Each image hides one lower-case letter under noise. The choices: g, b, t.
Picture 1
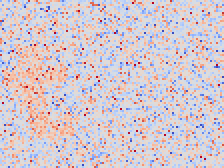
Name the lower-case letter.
t
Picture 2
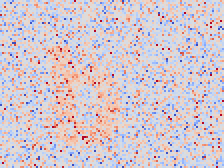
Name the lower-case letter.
b
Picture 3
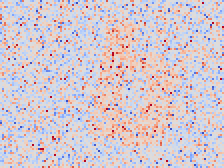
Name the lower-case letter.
b
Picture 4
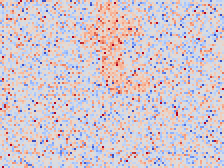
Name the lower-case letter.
t
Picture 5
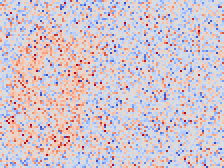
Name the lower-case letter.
g
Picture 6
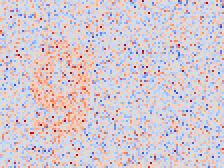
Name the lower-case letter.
g
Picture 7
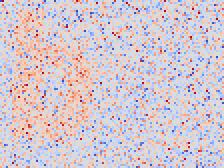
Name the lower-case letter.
b
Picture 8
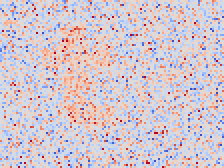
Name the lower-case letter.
t
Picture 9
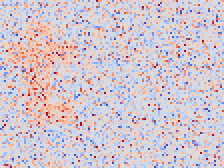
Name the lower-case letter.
t
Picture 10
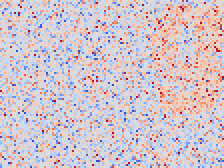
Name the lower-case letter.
g
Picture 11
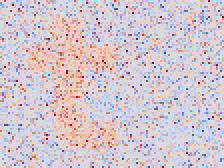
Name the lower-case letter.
t
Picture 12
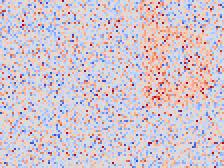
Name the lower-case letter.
b
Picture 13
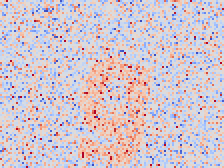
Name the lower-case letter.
g
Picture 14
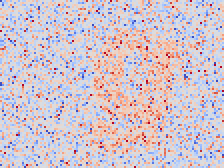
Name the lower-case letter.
g
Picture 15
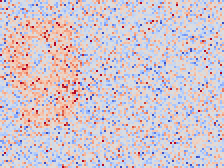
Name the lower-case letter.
g
